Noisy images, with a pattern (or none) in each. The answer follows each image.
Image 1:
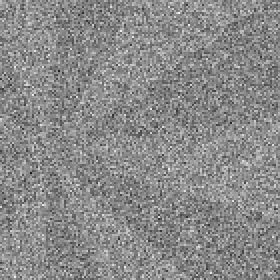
spokes from one point
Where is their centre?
middle left
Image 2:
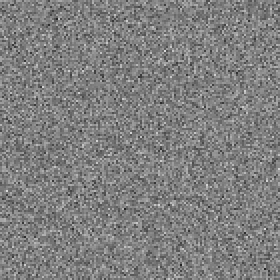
only noise
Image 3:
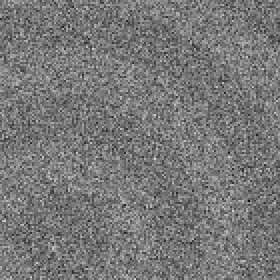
rings round one point
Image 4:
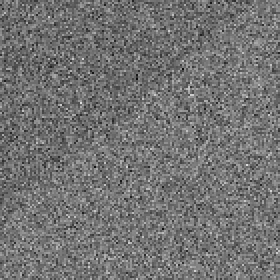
a sharp edge
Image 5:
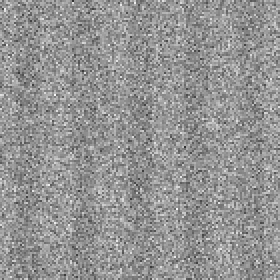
vertical stripes
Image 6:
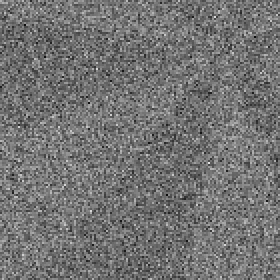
spokes from one point
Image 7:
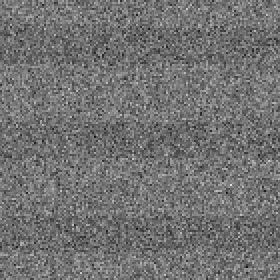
horizontal stripes
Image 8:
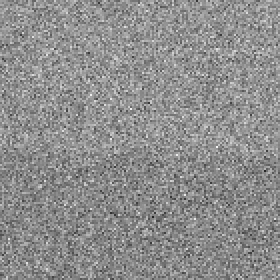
a sharp edge
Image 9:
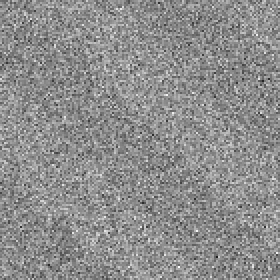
diagonal stripes
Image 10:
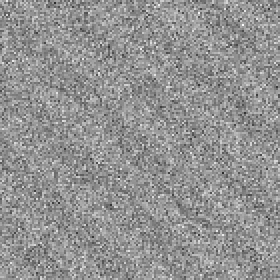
diagonal stripes
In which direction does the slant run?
top left to bottom right
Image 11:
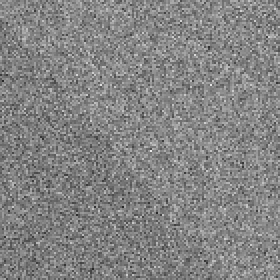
a sharp edge
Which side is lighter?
top right
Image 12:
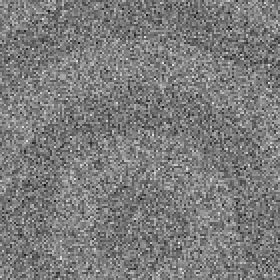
rings round one point
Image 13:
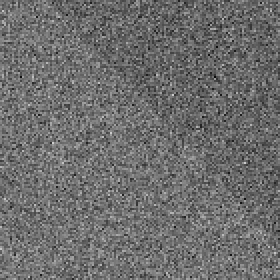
a sharp edge
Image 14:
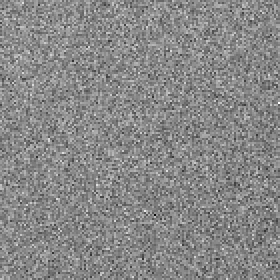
a smooth slope
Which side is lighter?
top left
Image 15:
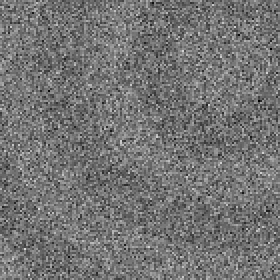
rings round one point
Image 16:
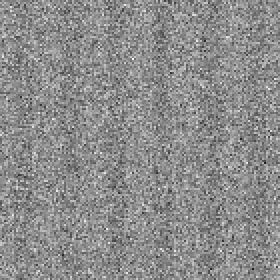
vertical stripes
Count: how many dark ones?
6
